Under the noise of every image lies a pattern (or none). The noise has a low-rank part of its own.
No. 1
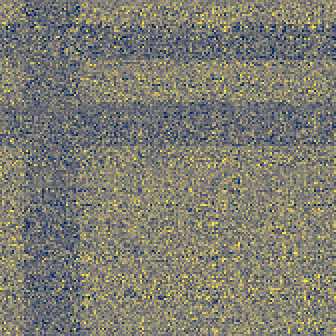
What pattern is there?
bands of rows crossing bands of columns
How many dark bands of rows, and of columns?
2 and 1
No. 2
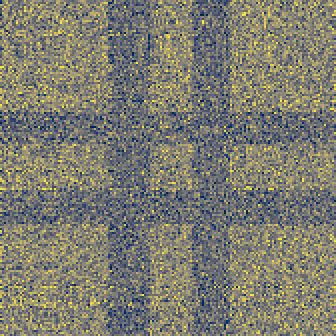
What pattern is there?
bands of rows crossing bands of columns
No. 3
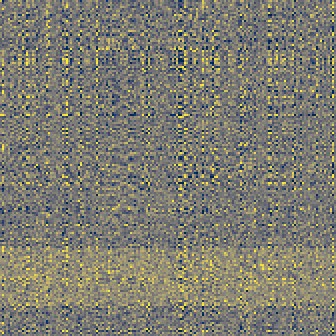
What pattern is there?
one band of rows
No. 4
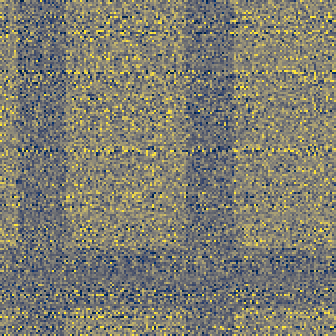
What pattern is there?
bands of rows crossing bands of columns
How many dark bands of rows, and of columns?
1 and 2
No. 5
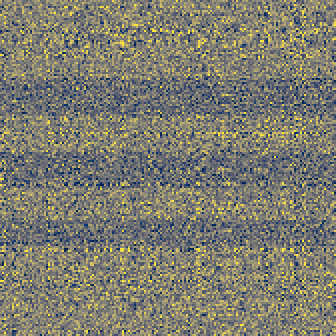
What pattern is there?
bands of rows
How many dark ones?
3
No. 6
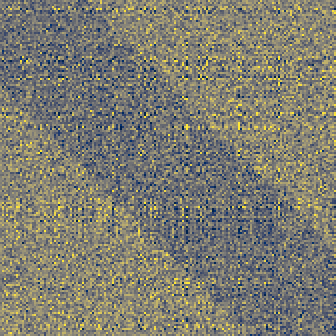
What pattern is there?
a diagonal band
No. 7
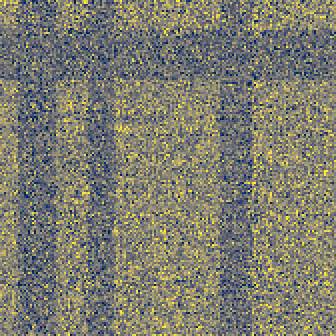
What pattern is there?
bands of rows crossing bands of columns
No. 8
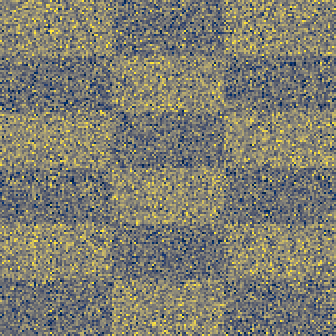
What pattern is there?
a checkerboard
